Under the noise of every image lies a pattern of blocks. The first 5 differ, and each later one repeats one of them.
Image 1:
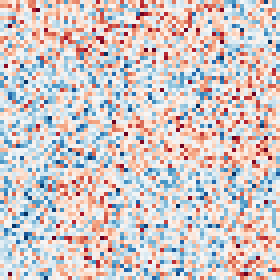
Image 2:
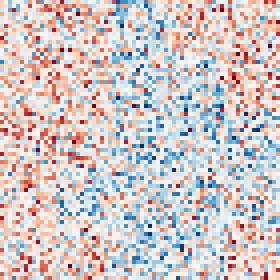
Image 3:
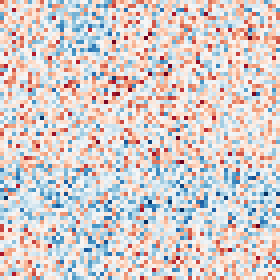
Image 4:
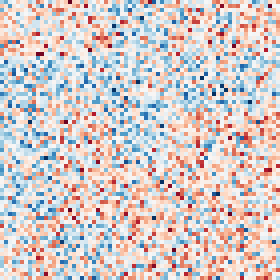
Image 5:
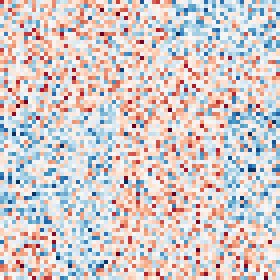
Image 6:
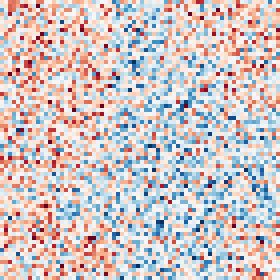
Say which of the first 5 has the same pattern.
2
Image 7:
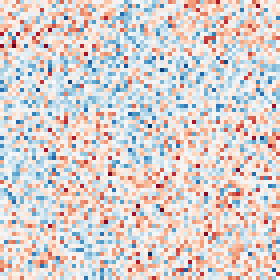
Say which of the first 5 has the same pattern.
4
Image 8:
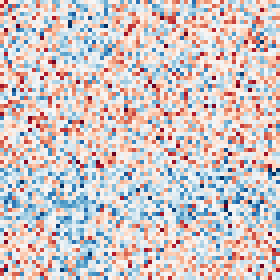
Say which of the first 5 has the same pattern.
3
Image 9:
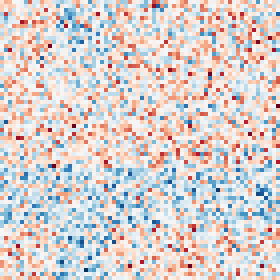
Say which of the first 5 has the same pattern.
3
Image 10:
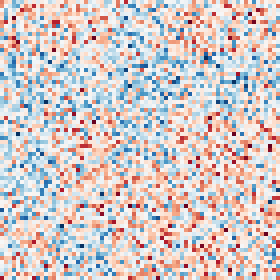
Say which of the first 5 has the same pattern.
4
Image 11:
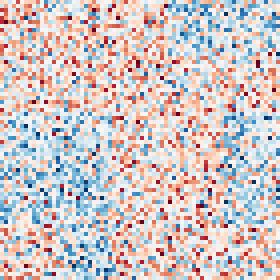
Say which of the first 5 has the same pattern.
5
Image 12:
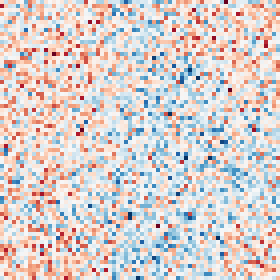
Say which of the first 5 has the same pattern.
2
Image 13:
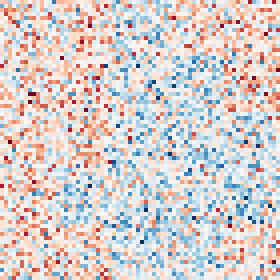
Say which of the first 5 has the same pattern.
2
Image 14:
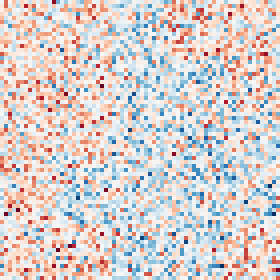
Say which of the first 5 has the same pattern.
2
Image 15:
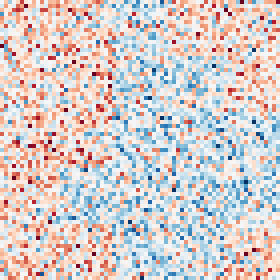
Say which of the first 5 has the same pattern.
2
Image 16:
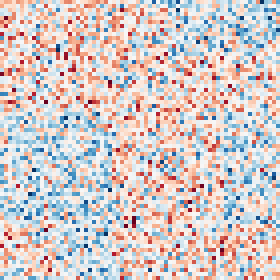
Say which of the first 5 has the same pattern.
5
